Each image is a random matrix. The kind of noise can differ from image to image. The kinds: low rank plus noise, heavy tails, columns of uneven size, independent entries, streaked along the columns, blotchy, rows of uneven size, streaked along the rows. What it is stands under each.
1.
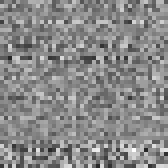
rows of uneven size
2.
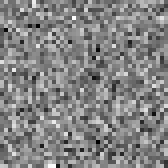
independent entries
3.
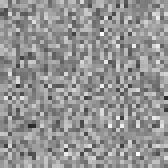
low rank plus noise
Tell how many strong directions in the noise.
three or four
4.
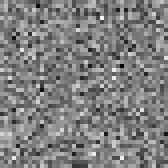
low rank plus noise
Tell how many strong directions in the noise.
five to eight
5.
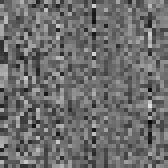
columns of uneven size
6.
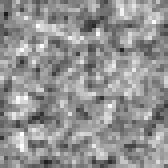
blotchy
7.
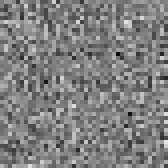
low rank plus noise
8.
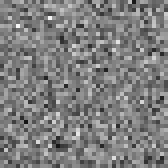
independent entries
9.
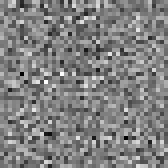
low rank plus noise
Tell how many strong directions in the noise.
five to eight
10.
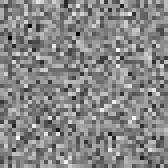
independent entries
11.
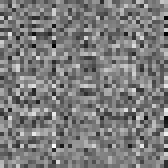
low rank plus noise
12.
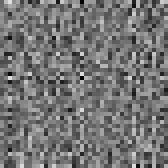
low rank plus noise
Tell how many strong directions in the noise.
two
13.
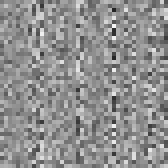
columns of uneven size
